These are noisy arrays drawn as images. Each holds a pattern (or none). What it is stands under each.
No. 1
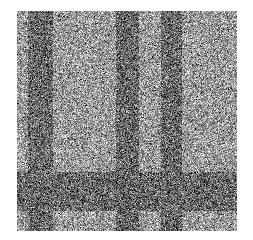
bands of rows crossing bands of columns
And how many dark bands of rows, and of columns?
1 and 3
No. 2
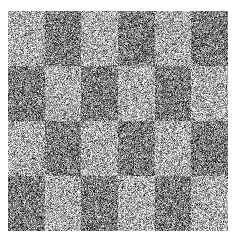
a checkerboard
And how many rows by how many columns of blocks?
4 by 6
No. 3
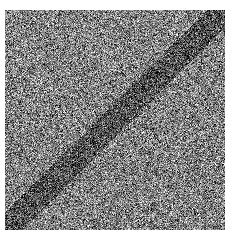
a diagonal band
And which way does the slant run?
bottom left to top right
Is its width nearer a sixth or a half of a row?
a sixth
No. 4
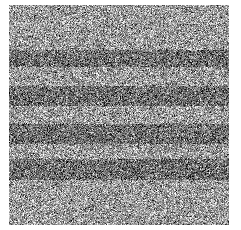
bands of rows
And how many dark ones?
4
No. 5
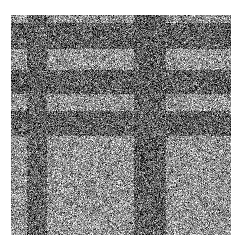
bands of rows crossing bands of columns
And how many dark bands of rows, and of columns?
3 and 2
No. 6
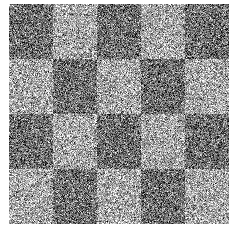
a checkerboard
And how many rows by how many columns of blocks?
4 by 5
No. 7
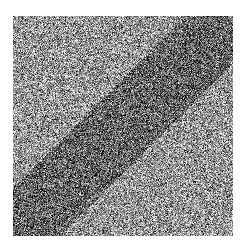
a diagonal band
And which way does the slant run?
bottom left to top right
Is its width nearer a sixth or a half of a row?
a half
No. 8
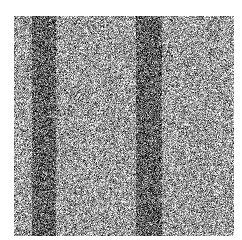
bands of columns
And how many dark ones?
2
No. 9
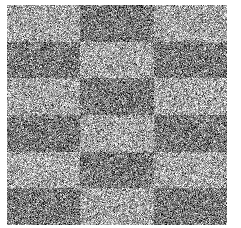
a checkerboard
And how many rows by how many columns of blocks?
6 by 3
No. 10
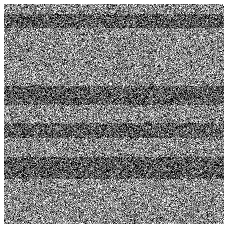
bands of rows
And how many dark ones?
4
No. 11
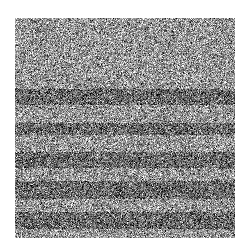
bands of rows
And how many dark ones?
5
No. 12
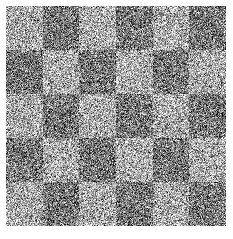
a checkerboard
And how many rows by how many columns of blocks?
5 by 6
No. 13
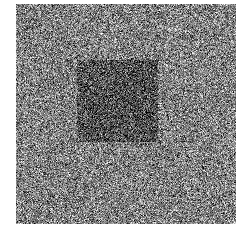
one block
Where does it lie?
centre
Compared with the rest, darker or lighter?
darker
